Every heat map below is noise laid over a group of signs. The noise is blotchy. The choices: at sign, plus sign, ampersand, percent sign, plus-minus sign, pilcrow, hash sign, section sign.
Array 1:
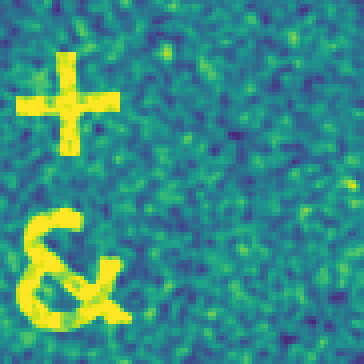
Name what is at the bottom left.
ampersand
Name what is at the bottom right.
nothing
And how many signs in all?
2
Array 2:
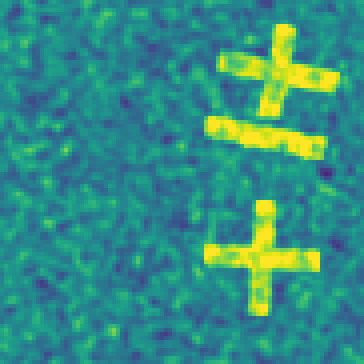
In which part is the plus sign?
bottom right
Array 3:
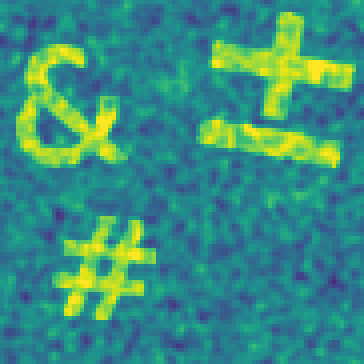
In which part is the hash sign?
bottom left
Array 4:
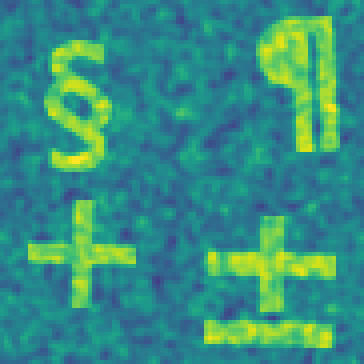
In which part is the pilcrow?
top right
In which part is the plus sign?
bottom left
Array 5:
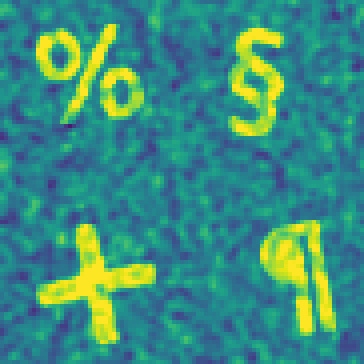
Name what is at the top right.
section sign
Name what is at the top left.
percent sign
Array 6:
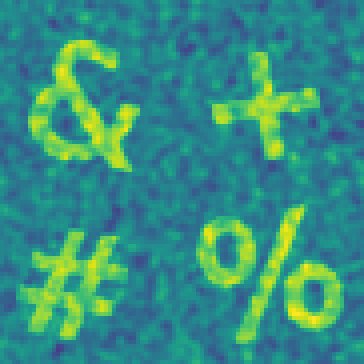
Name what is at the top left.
ampersand
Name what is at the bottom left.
hash sign
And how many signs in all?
4
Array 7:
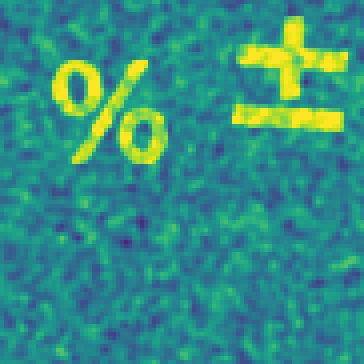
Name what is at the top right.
plus-minus sign
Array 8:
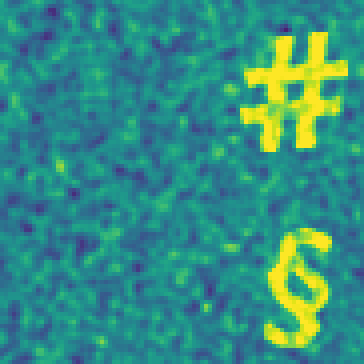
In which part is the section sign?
bottom right
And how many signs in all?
2
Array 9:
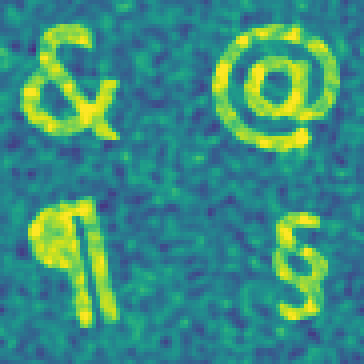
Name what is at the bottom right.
section sign
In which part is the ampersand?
top left
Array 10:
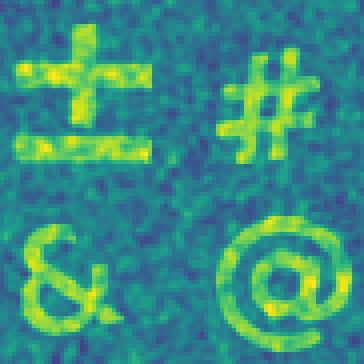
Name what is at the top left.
plus-minus sign
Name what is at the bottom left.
ampersand
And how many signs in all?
4
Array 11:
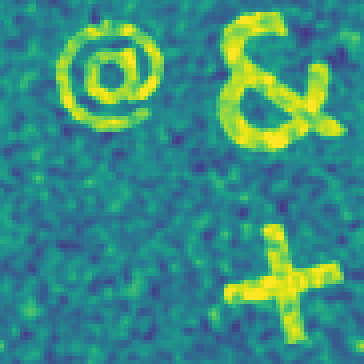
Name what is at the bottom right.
plus sign
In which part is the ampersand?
top right
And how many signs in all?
3
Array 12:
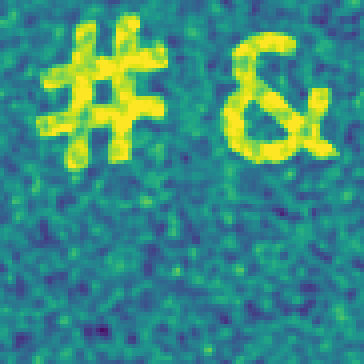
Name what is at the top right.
ampersand
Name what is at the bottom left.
nothing
